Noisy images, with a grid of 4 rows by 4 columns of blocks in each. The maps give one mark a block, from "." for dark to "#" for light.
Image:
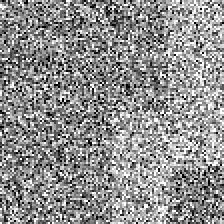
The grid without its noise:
. . . #
. . . #
. . # #
. . # .
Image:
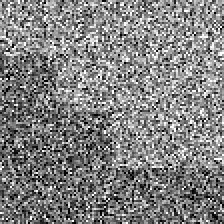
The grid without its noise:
# # # #
. # # #
. . # #
. . . .
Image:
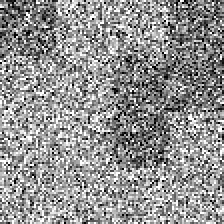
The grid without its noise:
. # # .
# # . .
# # . #
# # # #
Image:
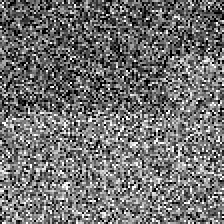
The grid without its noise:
. . . .
. . . #
# # # #
# # # #
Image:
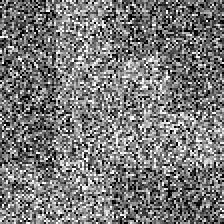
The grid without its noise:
. # . .
. # # .
. # # #
# # . .
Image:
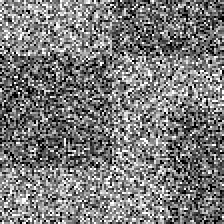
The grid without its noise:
# # . .
. . # #
. . # .
# # # .
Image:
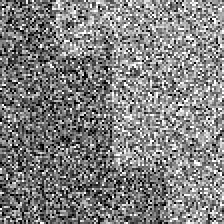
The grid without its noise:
. # # #
. . # #
. . # #
. . . #
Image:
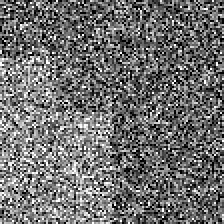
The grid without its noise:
. . . .
# . . .
# # . .
# # . .
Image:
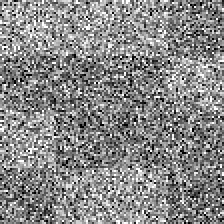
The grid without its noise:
# # # .
. . . #
# . . .
. # # .
